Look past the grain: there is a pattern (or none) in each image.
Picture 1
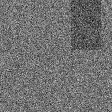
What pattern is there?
one block
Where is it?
top right
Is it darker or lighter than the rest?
darker
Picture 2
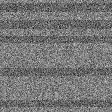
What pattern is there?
bands of rows
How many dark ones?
5
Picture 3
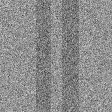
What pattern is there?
bands of columns
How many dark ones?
2
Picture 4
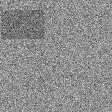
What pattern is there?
one block
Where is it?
top left
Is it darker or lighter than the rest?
darker
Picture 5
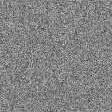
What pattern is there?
only noise
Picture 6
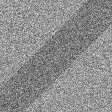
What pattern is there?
a diagonal band
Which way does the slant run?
bottom left to top right
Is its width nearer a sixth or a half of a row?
a half
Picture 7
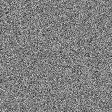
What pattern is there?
only noise
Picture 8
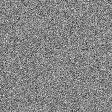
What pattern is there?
only noise
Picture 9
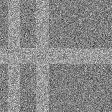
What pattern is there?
bands of rows crossing bands of columns
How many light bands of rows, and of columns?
1 and 2
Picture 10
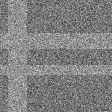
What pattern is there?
bands of rows crossing bands of columns
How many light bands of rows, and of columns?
2 and 1
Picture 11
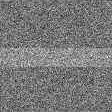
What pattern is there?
one band of rows
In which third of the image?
middle
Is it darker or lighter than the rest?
lighter
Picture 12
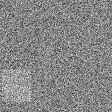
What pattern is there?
one block
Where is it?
bottom left
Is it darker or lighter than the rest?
lighter
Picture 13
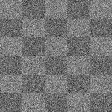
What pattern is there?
a checkerboard
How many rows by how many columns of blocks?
6 by 5
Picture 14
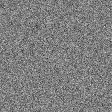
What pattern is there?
only noise
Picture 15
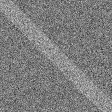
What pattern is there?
a diagonal band
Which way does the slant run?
top left to bottom right
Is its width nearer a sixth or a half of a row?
a sixth
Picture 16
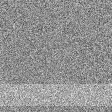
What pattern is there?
one band of rows
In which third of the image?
bottom
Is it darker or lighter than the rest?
lighter
